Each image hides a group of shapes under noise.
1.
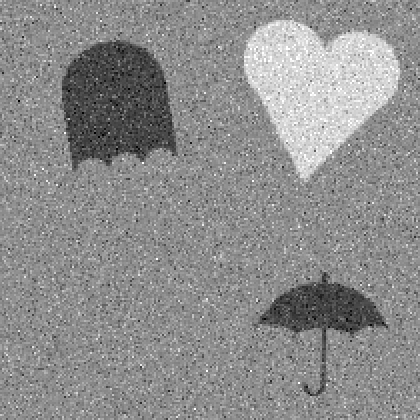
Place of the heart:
top right
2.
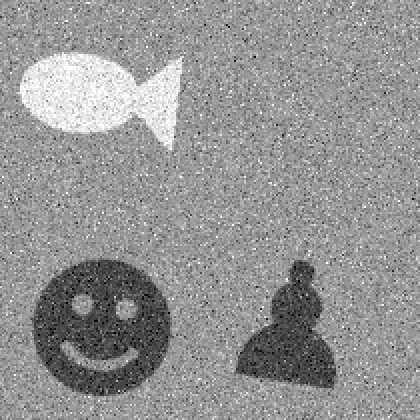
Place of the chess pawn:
bottom right
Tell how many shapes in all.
3
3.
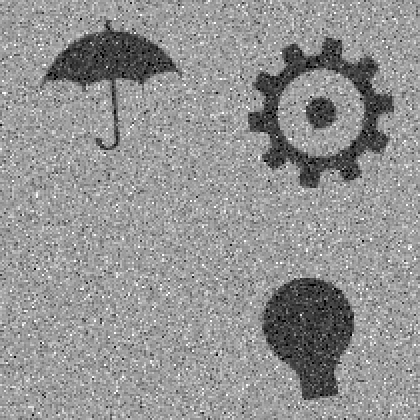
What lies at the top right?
gear
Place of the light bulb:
bottom right
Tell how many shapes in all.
3
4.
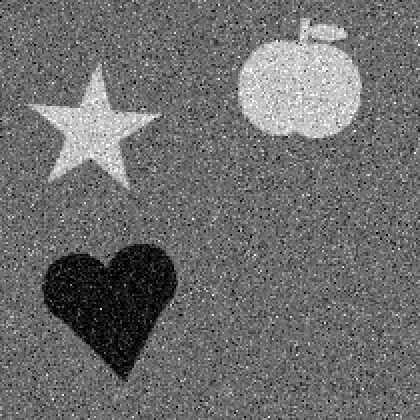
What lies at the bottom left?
heart
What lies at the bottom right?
nothing
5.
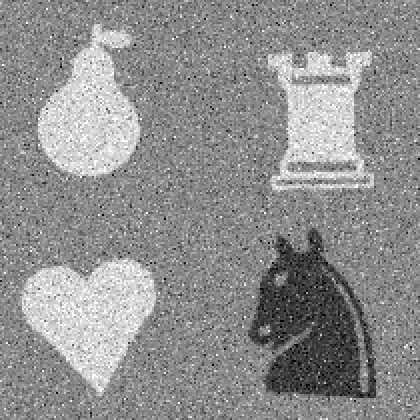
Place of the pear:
top left
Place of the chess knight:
bottom right
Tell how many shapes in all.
4
